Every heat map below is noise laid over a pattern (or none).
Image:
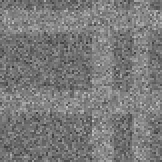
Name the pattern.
bands of rows crossing bands of columns
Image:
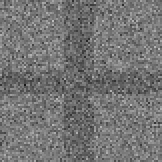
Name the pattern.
bands of rows crossing bands of columns
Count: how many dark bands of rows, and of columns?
1 and 1
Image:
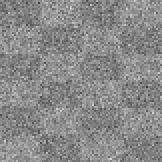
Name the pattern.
a checkerboard
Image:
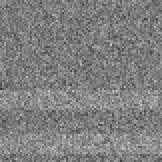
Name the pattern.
bands of rows
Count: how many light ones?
2
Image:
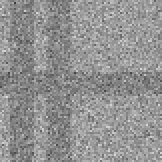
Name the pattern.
bands of rows crossing bands of columns
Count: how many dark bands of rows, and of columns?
1 and 2
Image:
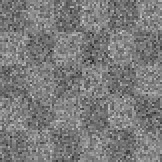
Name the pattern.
a checkerboard
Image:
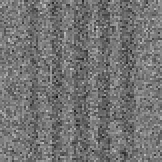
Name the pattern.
bands of columns
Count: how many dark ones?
5
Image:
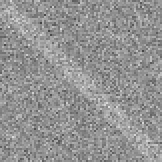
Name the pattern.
a diagonal band
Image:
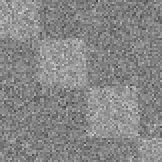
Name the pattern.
blocks along the diagonal
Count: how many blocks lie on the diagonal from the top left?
4
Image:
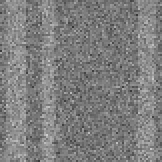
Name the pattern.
bands of columns
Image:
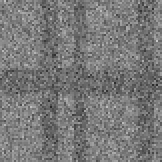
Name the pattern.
bands of rows crossing bands of columns
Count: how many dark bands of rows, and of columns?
1 and 3
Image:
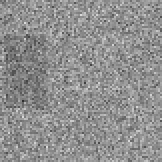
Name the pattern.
one block
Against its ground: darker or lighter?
darker
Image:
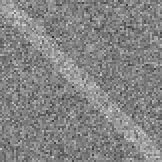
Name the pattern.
a diagonal band
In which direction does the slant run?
top left to bottom right
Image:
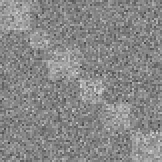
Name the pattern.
blocks along the diagonal
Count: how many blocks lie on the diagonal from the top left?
6
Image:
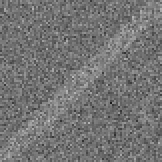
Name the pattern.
a diagonal band
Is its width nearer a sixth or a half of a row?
a sixth
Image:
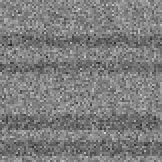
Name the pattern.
bands of rows
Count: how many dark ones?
4
